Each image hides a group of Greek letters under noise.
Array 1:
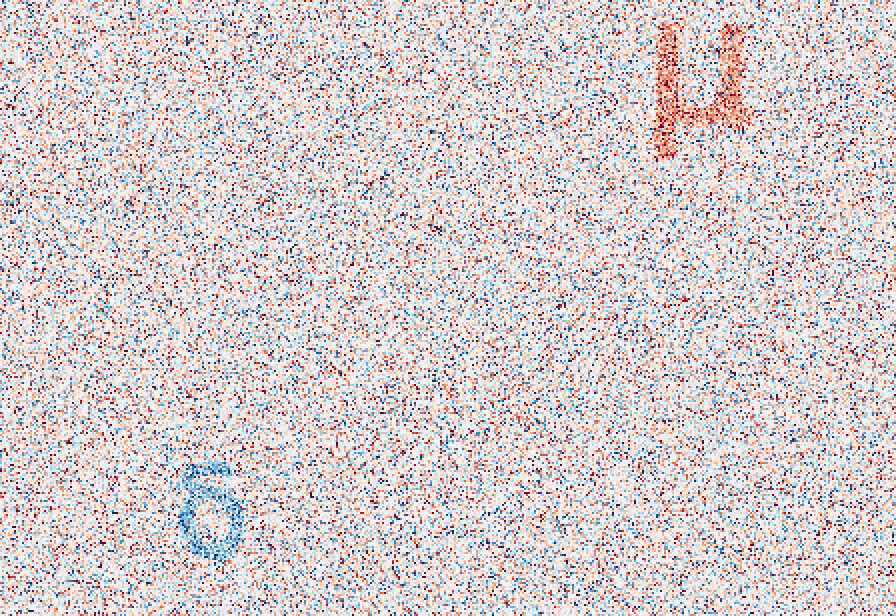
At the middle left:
nothing
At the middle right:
nothing
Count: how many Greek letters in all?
2
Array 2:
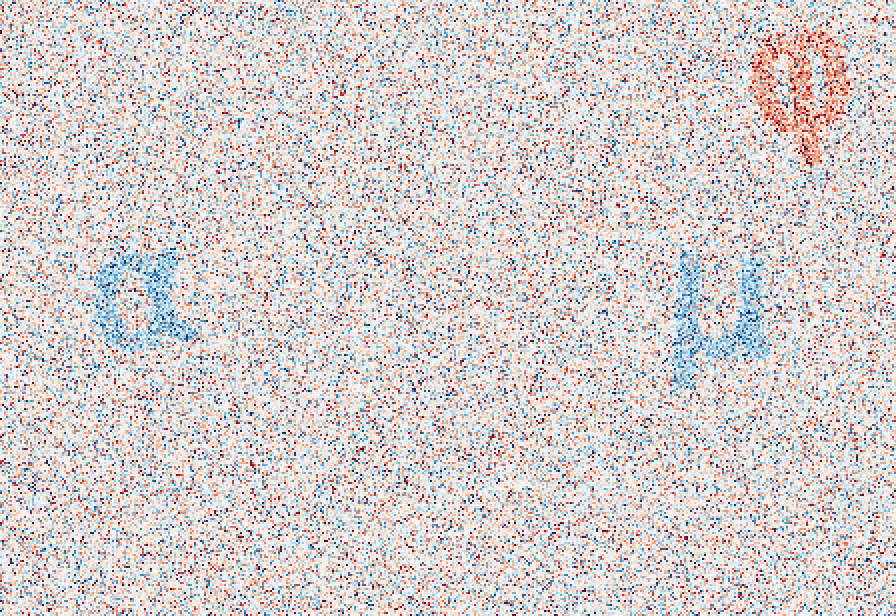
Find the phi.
top right
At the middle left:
alpha
